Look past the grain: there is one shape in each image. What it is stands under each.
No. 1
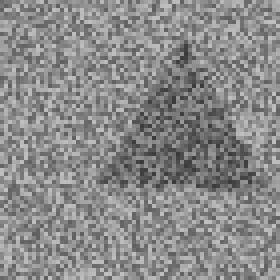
dark triangle
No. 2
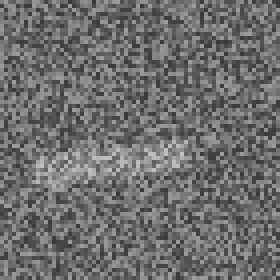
light bar
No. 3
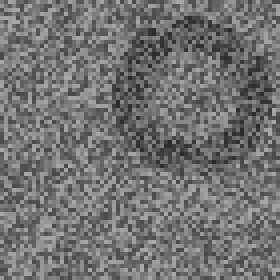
dark ring
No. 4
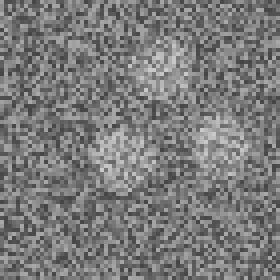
light three dots
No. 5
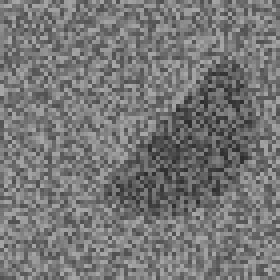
dark half disc
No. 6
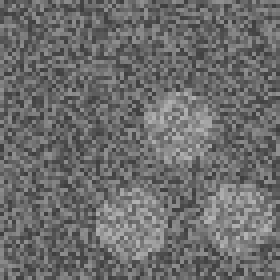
light three dots
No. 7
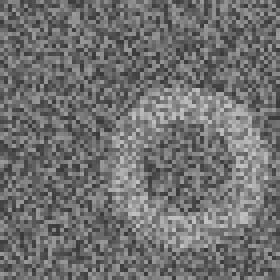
light ring
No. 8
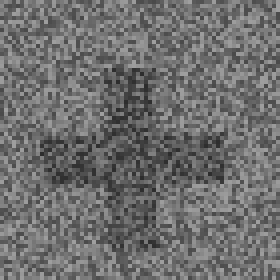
dark cross
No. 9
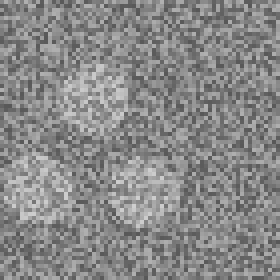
light three dots
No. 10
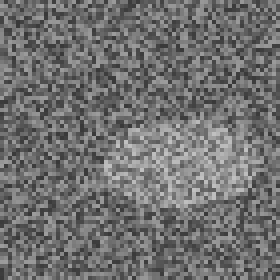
light ellipse
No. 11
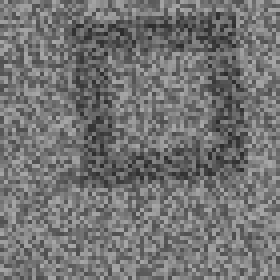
dark square frame
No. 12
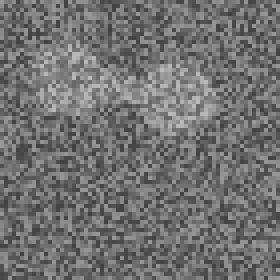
light dumbbell
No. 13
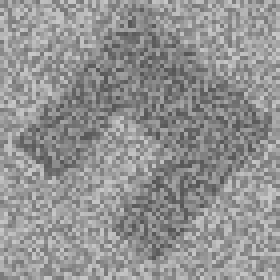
dark square with a notch
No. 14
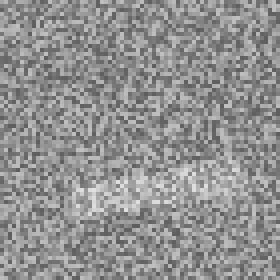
light bar
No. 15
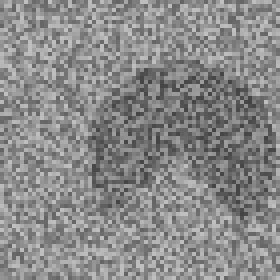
dark disc with a wedge cut out
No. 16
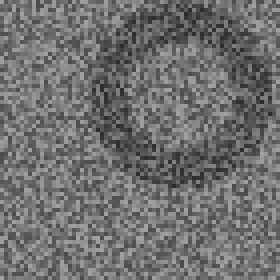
dark ring
